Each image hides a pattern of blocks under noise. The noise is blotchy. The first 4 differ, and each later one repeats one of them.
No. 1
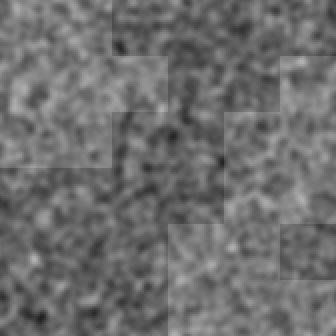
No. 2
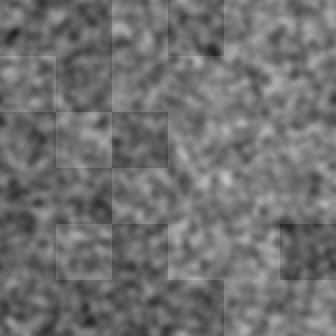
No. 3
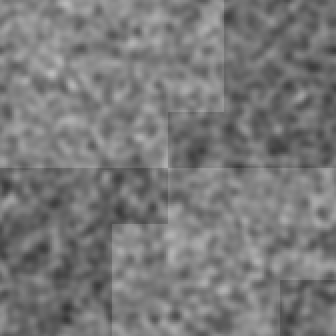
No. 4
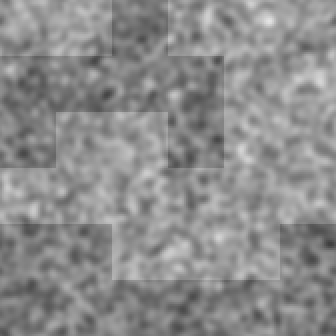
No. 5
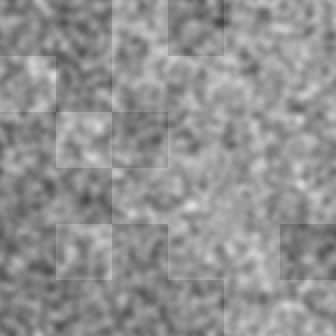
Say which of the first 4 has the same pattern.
2
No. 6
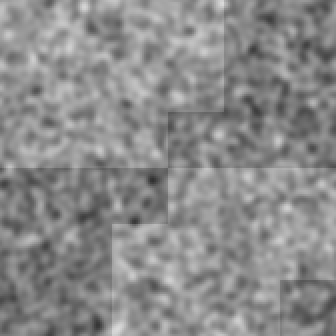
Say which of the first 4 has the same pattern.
3
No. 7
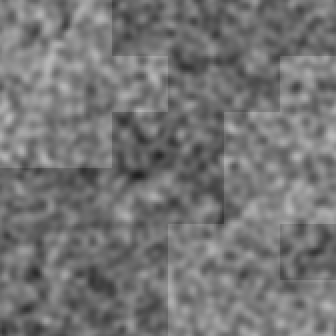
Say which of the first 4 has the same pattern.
1
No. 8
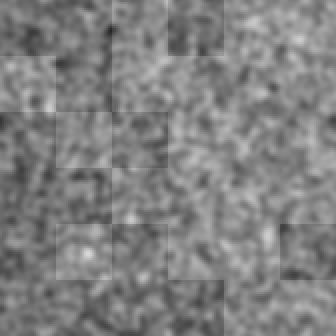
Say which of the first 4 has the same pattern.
2
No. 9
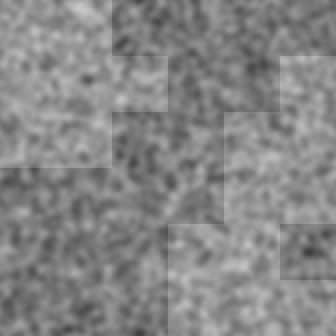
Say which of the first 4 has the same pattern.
1
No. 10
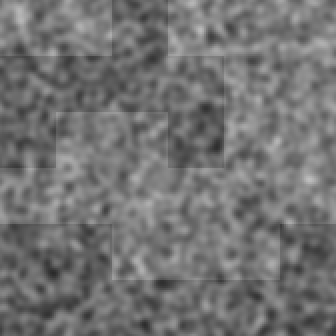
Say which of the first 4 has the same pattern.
4
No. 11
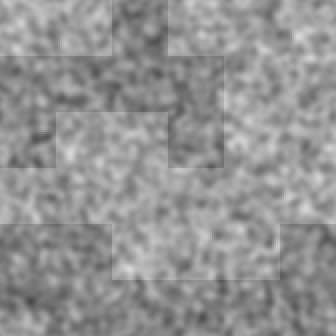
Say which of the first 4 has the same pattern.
4
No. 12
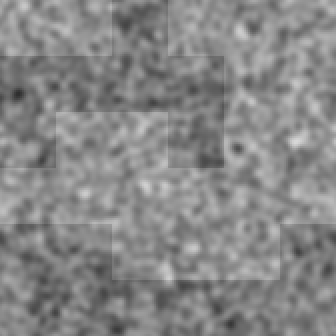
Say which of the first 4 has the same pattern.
4
